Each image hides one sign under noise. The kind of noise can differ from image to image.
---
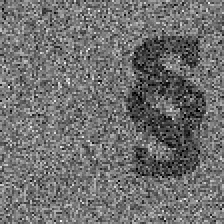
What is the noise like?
independent entries
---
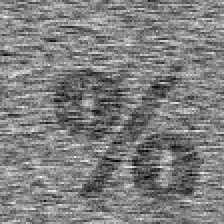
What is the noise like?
streaked along the rows
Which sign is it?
percent sign
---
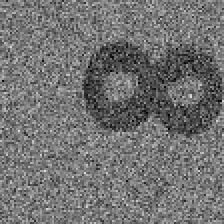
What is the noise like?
independent entries
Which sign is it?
infinity sign
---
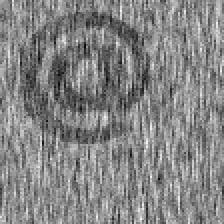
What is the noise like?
streaked along the columns
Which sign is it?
at sign
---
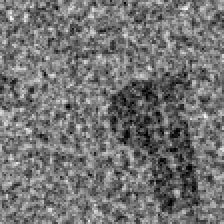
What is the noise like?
blotchy
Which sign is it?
pilcrow
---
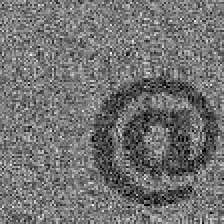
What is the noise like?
low rank plus noise
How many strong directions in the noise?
two
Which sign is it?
at sign
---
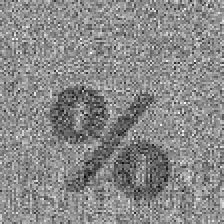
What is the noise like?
low rank plus noise
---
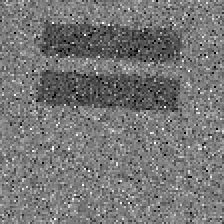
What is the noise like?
heavy tails
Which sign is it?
equals sign
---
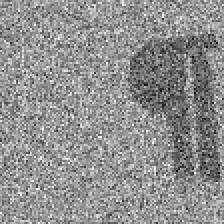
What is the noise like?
independent entries
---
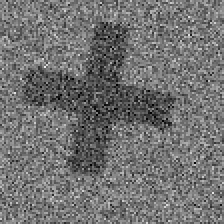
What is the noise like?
independent entries
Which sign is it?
plus sign
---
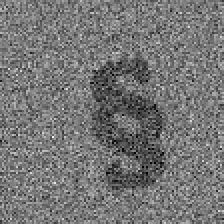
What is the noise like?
low rank plus noise
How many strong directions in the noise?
two
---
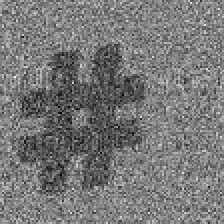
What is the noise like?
low rank plus noise
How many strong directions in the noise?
three or four
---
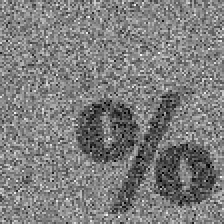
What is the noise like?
independent entries
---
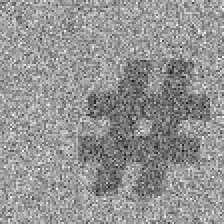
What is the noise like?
independent entries
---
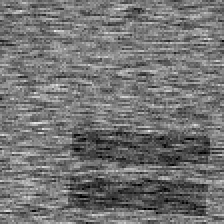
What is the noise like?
streaked along the rows
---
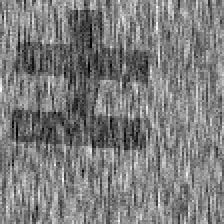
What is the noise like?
streaked along the columns
